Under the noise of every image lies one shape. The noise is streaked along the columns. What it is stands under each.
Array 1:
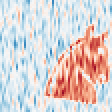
chess knight
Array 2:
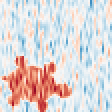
turtle
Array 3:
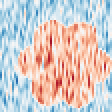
flower
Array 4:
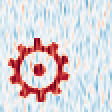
gear
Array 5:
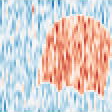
ghost
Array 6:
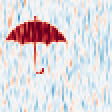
umbrella
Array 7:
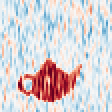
teapot
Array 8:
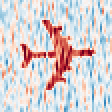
airplane
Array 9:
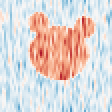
bear's head
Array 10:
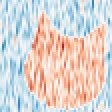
cat's head
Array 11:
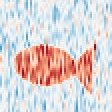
fish
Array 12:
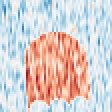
ghost
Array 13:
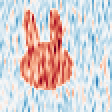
rabbit's head
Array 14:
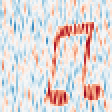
pair of musical notes
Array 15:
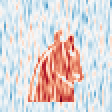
chess knight
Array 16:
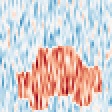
car
